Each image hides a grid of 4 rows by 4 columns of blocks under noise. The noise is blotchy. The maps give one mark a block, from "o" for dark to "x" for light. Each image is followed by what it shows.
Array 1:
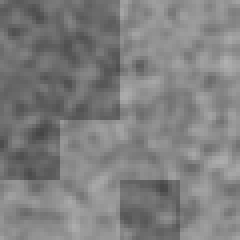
ooxx
ooxx
oxxx
xxox
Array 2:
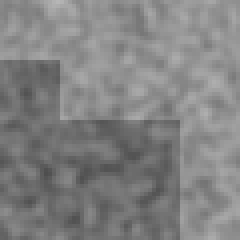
xxxx
oxxx
ooox
ooox
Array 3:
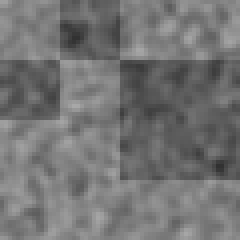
xoxx
oxoo
xxoo
xxxx
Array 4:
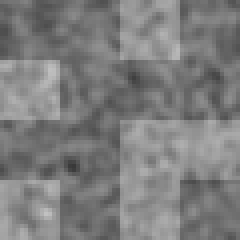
ooxo
xooo
ooxx
xoxo
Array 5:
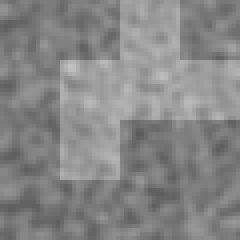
ooxo
oxxx
oxoo
oooo
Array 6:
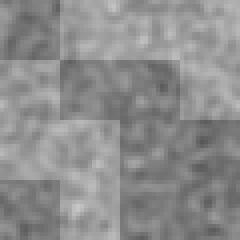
oxxx
xoox
xxoo
oxoo
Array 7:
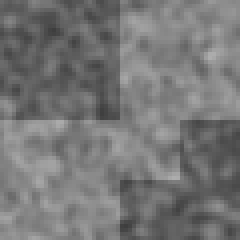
ooxx
ooxx
xxxo
xxoo
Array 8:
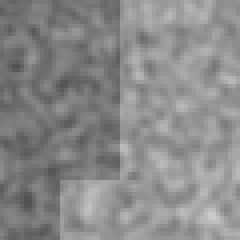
ooxx
ooxx
ooxx
oxxx
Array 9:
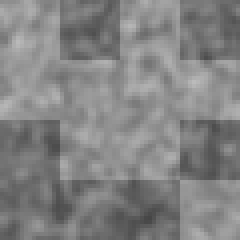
xoxo
xxxx
oxxo
ooox
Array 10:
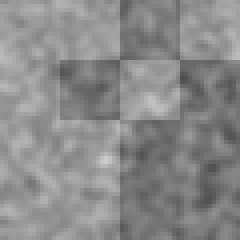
xxox
xoxo
xxoo
xxoo
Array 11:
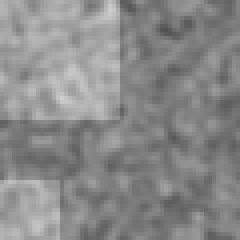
xxoo
xxoo
oooo
xooo
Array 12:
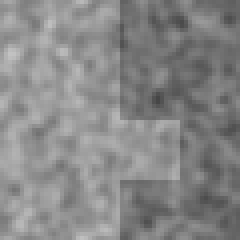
xxoo
xxoo
xxxo
xxoo
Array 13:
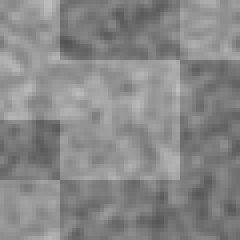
xoox
xxxo
oxxo
xooo
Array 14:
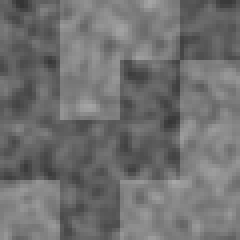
oxxo
oxox
ooox
xoxx
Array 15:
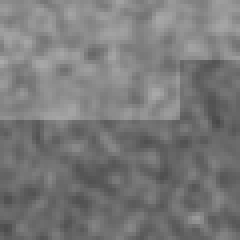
xxxx
xxxo
oooo
oooo
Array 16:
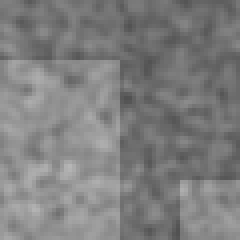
oooo
xxoo
xxoo
xxox
